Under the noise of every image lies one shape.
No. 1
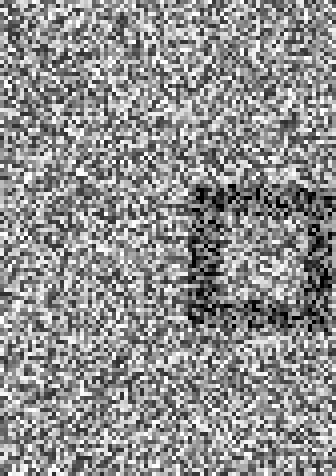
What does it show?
dark square frame, middle right
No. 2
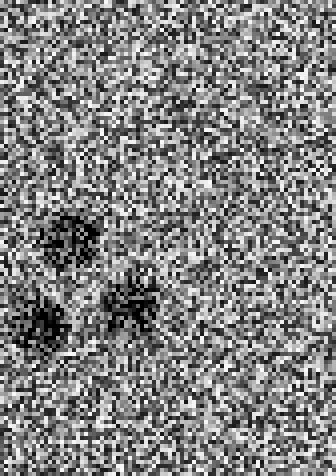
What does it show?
dark three dots
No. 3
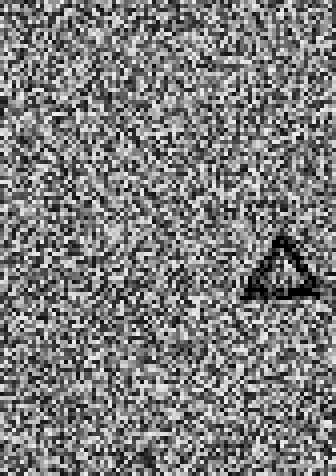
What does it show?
dark triangle frame, middle right
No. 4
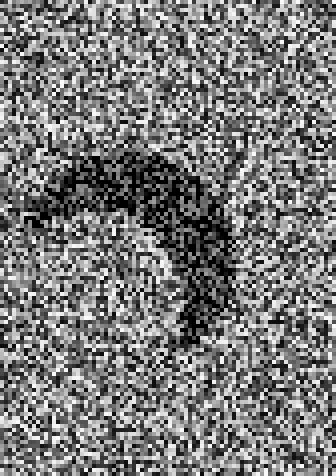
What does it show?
dark crescent
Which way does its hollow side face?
down and left
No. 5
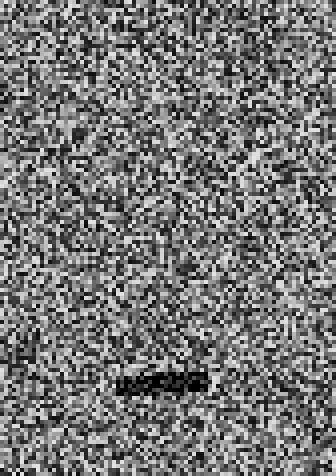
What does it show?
dark bar, bottom middle
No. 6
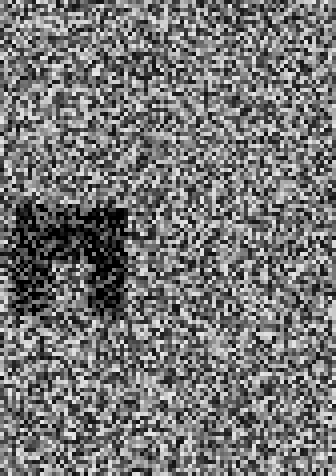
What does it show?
dark square with a notch, middle left
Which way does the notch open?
down
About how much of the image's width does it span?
a third
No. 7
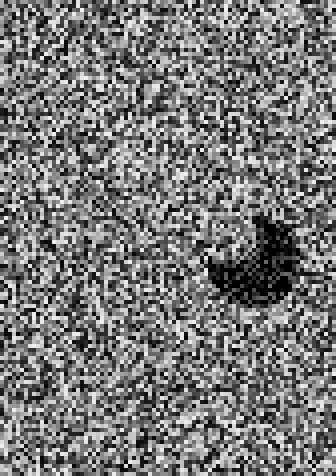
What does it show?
dark disc with a wedge cut out, middle right
